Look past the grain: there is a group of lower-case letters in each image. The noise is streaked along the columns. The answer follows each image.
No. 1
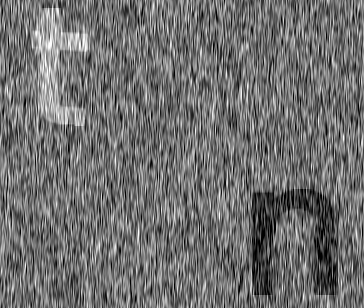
top left: light t; bottom right: dark n
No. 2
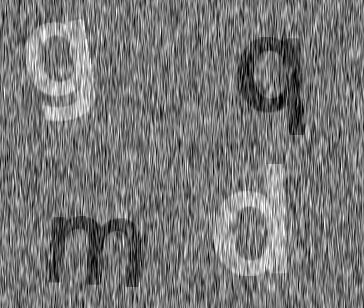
top left: light g; top right: dark q; bottom left: dark m; bottom right: light d
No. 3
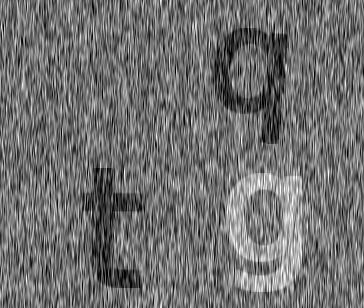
top right: dark q; bottom left: dark t; bottom right: light g
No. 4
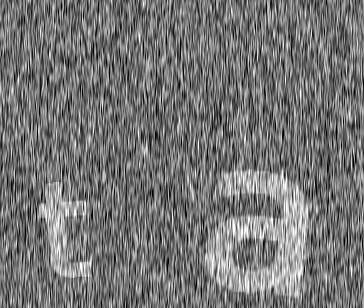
bottom left: light t; bottom right: light a
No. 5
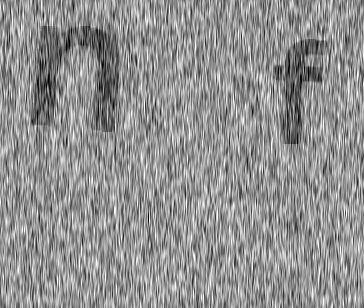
top left: dark n; top right: dark f
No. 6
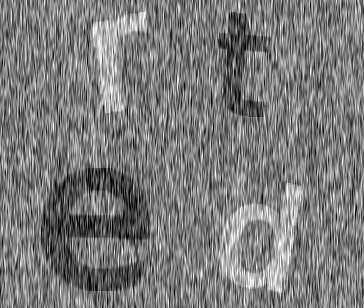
top left: light r; top right: dark t; bottom left: dark e; bottom right: light d
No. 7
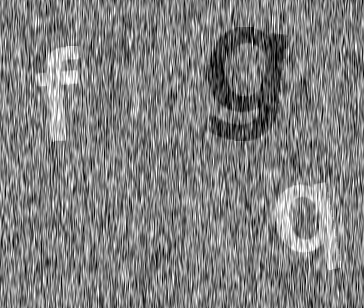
top left: light f; top right: dark g; bottom right: light q
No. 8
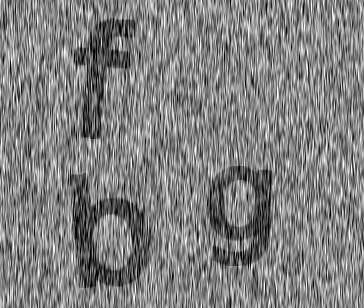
top left: dark f; bottom left: dark b; bottom right: dark g
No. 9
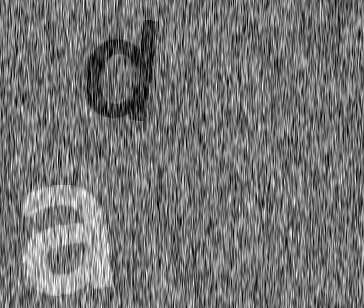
top left: dark d; bottom left: light a
